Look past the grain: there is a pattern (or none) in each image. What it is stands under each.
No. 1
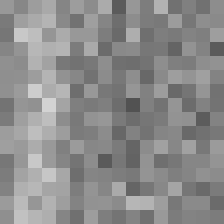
one band of columns
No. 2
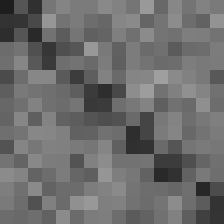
blocks along the diagonal
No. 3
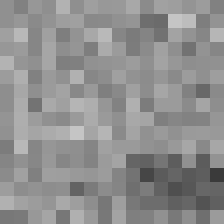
one block
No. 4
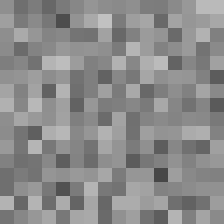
only noise
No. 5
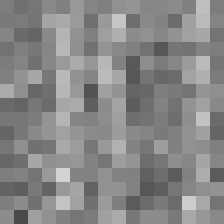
bands of columns
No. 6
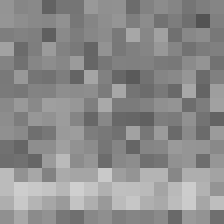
one band of rows
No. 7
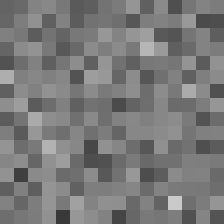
only noise
